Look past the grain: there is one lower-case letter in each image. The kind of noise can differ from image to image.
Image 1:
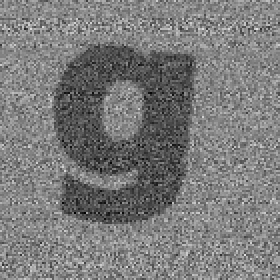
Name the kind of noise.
rows of uneven size
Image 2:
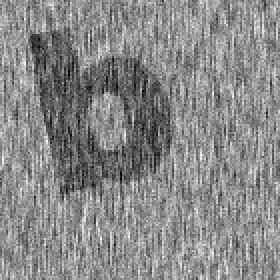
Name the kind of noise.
streaked along the columns
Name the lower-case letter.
b
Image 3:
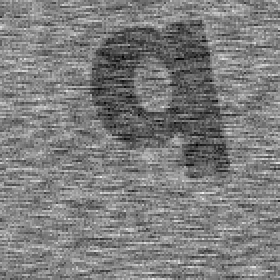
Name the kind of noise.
streaked along the rows
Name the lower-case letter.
q
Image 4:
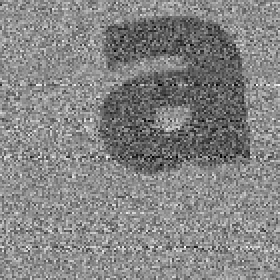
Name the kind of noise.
rows of uneven size
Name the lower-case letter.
a
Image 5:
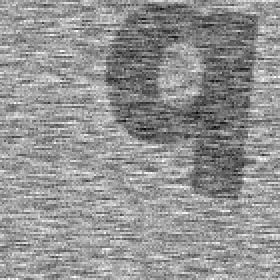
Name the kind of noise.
streaked along the rows
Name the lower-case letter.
q
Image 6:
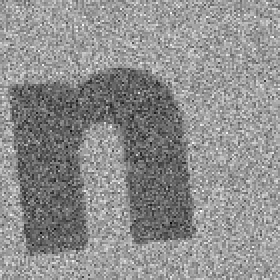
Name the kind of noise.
independent entries
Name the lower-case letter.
n
